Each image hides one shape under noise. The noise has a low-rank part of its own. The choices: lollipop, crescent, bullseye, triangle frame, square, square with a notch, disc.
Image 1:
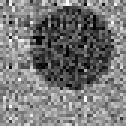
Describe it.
dark disc
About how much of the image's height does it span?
two thirds
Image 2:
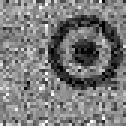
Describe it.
dark bullseye
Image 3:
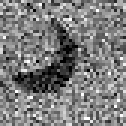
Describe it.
dark crescent
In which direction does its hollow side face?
up and left
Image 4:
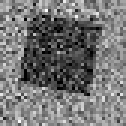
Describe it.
dark square
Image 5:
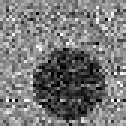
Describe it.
dark disc
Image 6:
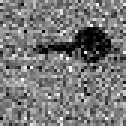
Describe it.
dark lollipop
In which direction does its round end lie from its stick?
right
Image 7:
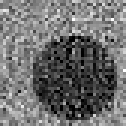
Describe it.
dark disc
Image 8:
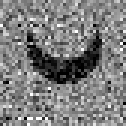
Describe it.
dark crescent
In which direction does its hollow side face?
up
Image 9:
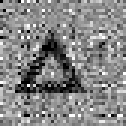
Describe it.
dark triangle frame
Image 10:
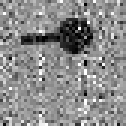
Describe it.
dark lollipop
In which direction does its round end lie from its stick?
right
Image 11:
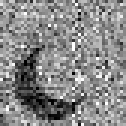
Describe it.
dark crescent
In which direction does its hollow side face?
up and right
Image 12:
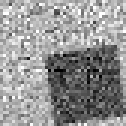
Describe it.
dark square
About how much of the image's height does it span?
two thirds
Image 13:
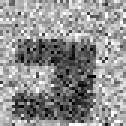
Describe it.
dark square with a notch
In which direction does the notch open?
left
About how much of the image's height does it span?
two thirds
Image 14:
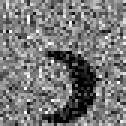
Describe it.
dark crescent
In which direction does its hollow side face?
left
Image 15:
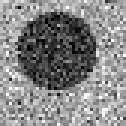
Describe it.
dark disc
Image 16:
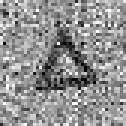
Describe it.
dark triangle frame
